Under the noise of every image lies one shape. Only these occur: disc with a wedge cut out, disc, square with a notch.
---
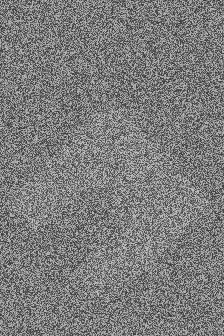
light square with a notch
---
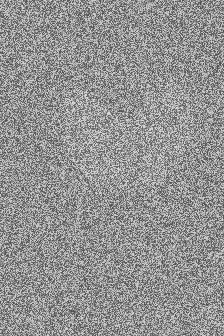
light disc with a wedge cut out
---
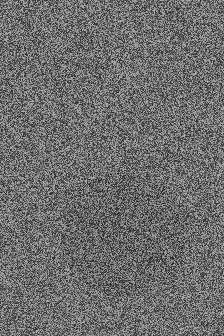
dark disc
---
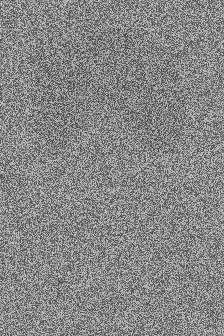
dark disc with a wedge cut out
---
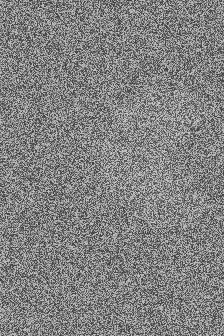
light disc with a wedge cut out
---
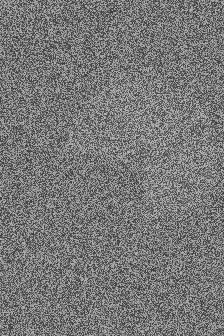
light disc with a wedge cut out
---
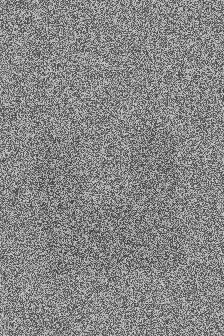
dark square with a notch
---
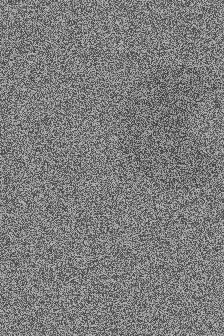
dark disc with a wedge cut out
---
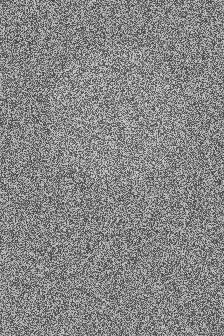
light disc
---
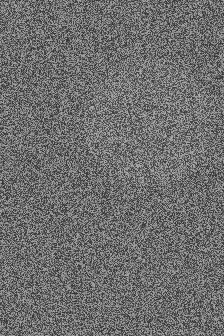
light disc
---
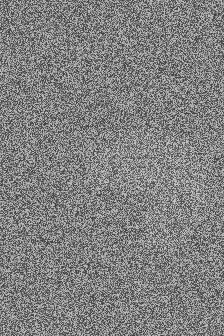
light disc with a wedge cut out
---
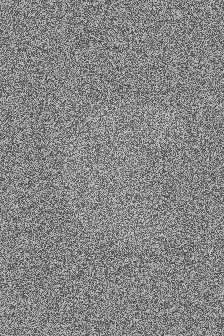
light disc with a wedge cut out
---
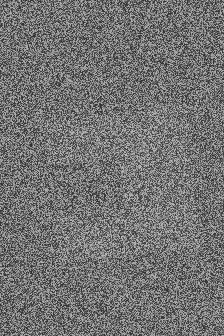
light square with a notch
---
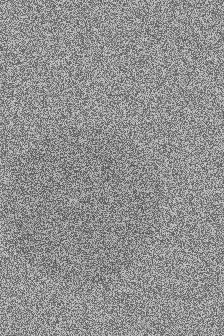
dark disc
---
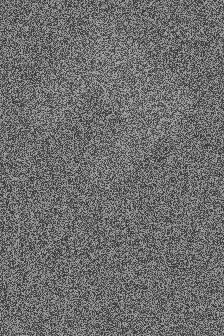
light square with a notch
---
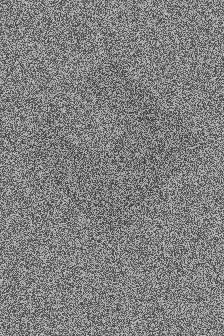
dark square with a notch
